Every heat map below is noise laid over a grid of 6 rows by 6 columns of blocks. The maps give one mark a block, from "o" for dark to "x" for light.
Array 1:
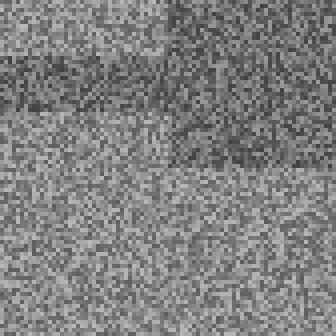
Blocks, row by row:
x x x o o o
o o o o o o
x x x o o o
x x x x x x
x x x x x x
x x x x x x
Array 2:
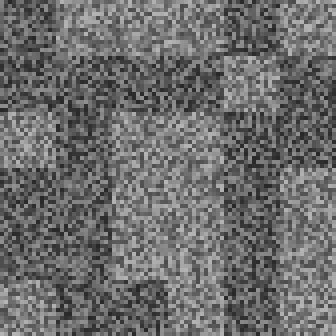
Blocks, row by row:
o x x x o x
o o o o x o
x o x x o o
o o x x o x
o o x x o x
x o o x o x
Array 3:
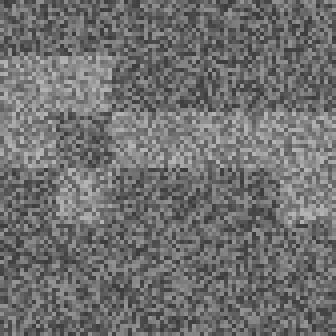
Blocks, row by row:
o o o o o o
x x o o o o
x o x x x x
o x o o o x
o o o o o o
o o o o o o
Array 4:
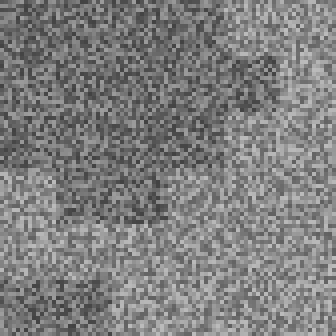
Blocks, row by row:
o o o o x x
o o o o o x
o o o o x x
x o o x x x
x x x x x x
o o x x x x
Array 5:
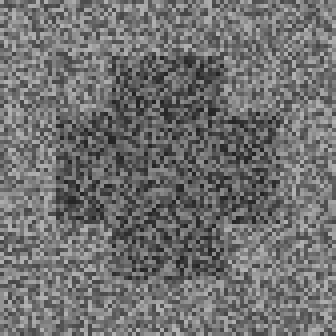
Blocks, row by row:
x x x x x x
x x o o x x
x o o o o x
x o o o o x
x x o o x x
x x x x x x
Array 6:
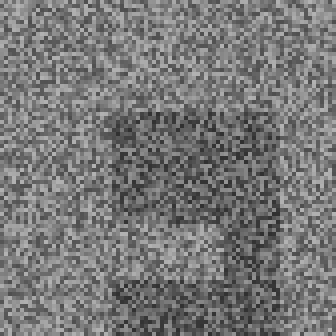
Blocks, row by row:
x x x x x x
x x x x x x
x x o o o x
x x o o o x
x x x x o x
x x o o o x
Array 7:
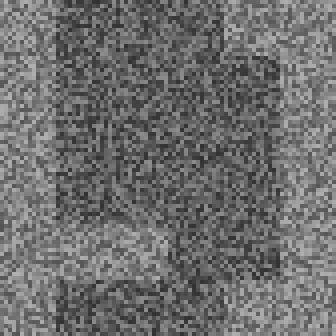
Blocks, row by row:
x o o o x x
x o o o o x
x o o o o x
x o o o o x
x x x o o x
x o o o x x
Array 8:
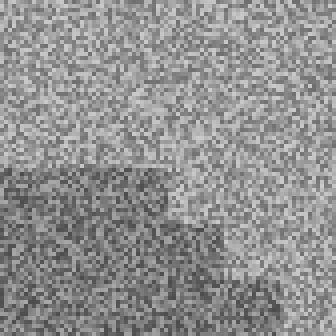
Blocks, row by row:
x x x x x x
x x x x x x
x x x x x x
o o o x x x
o o o o x x
o o o o o x
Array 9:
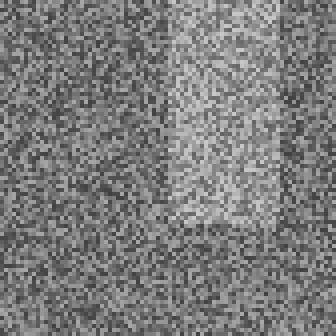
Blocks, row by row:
o o o x x o
o o o x x o
o o o x x o
o o o x x o
o o o o o o
o o o o o o
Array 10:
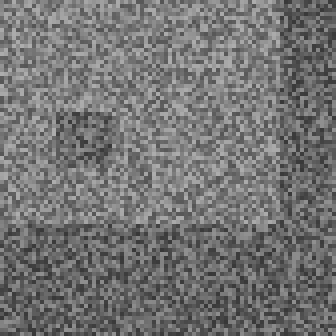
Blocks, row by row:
x x x x x o
x x x x x o
x o x x x o
x x x x x o
o o o o o o
o o o o o o
